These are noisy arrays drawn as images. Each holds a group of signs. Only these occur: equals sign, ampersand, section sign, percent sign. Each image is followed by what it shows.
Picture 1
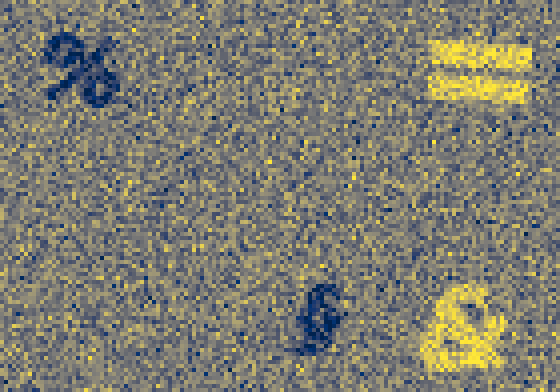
top left: dark percent sign; top right: light equals sign; bottom middle: dark section sign; bottom right: light ampersand
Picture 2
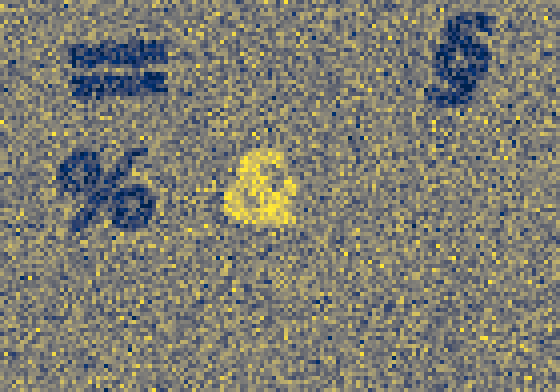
top left: dark equals sign; top right: dark section sign; middle left: dark percent sign; centre: light ampersand
